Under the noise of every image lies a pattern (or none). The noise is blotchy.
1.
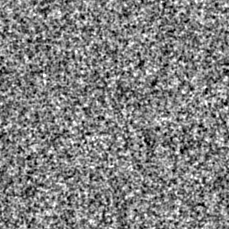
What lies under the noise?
only noise
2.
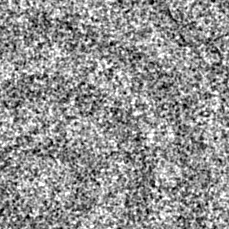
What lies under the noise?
rings round one point
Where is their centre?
bottom left
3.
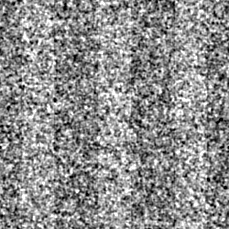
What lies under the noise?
vertical stripes
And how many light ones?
3
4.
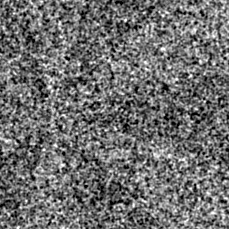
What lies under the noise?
spokes from one point
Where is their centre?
middle left
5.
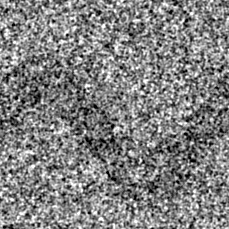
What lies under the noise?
a wavy band
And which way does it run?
left to right
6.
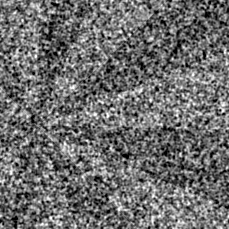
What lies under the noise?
spokes from one point
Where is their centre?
middle left
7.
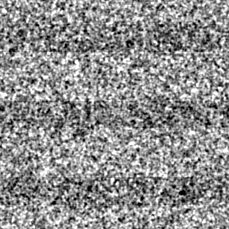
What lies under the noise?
horizontal stripes
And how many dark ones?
3
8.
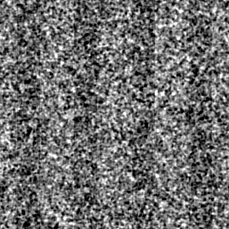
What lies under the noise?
vertical stripes
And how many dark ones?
4
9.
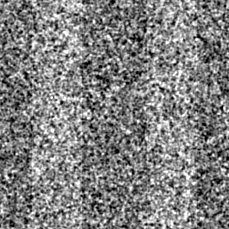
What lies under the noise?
vertical stripes
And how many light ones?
2
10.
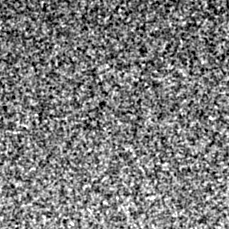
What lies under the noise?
a smooth slope
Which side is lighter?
bottom
